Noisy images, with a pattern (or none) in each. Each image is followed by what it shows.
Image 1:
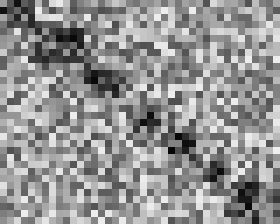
blocks along the diagonal
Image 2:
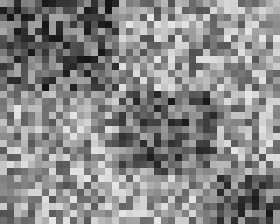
blocks along the diagonal
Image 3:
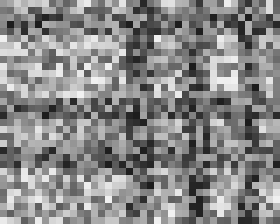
bands of rows crossing bands of columns
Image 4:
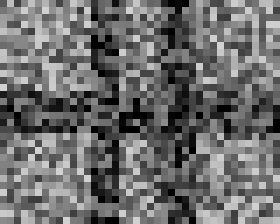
bands of rows crossing bands of columns
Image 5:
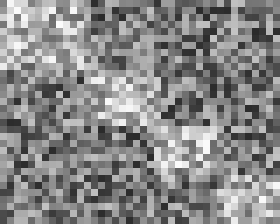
blocks along the diagonal
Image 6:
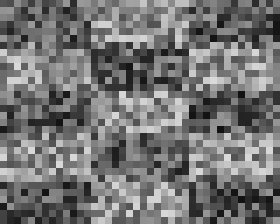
a checkerboard
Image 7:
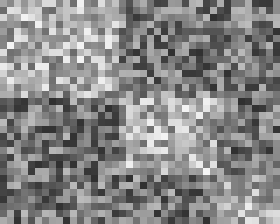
blocks along the diagonal
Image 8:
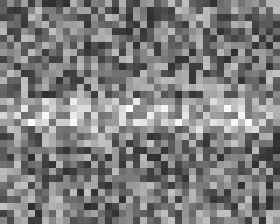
one band of rows
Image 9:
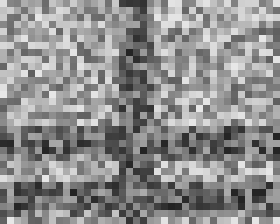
bands of rows crossing bands of columns
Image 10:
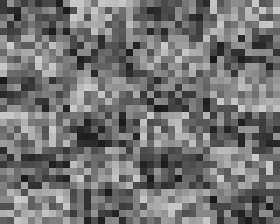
a checkerboard
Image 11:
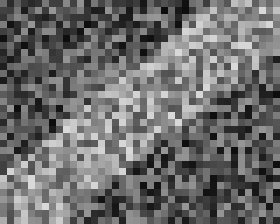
a diagonal band
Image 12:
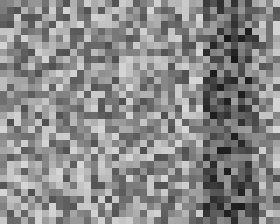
one band of columns
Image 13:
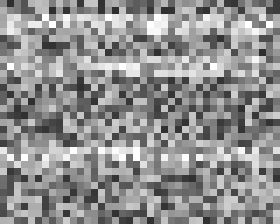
bands of rows
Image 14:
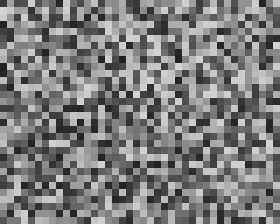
only noise
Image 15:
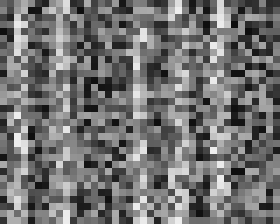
bands of columns
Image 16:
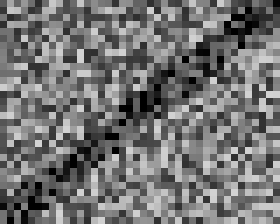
a diagonal band
